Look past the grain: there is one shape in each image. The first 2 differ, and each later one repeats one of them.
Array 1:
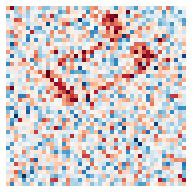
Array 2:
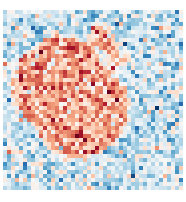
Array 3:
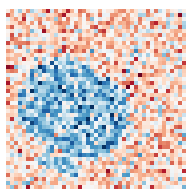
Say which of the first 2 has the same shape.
2
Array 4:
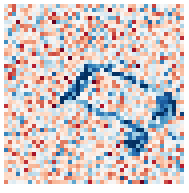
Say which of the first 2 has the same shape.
1
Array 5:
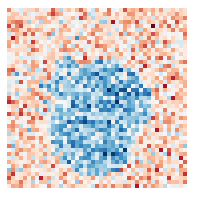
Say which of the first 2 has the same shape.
2
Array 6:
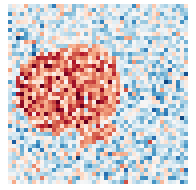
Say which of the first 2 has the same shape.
2
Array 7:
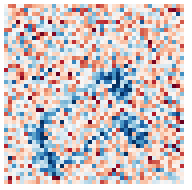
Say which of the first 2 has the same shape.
1
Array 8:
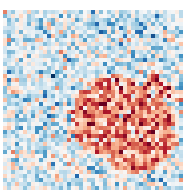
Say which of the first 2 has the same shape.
2
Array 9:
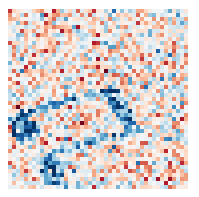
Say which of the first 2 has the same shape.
1
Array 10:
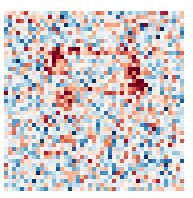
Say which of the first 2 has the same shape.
1
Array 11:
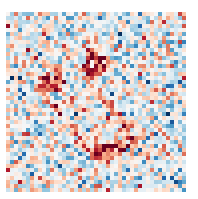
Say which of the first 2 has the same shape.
1
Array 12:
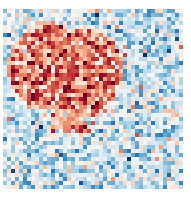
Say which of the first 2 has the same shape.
2
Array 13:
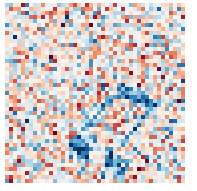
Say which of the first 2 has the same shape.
1
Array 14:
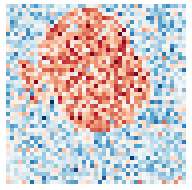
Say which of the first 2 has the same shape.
2
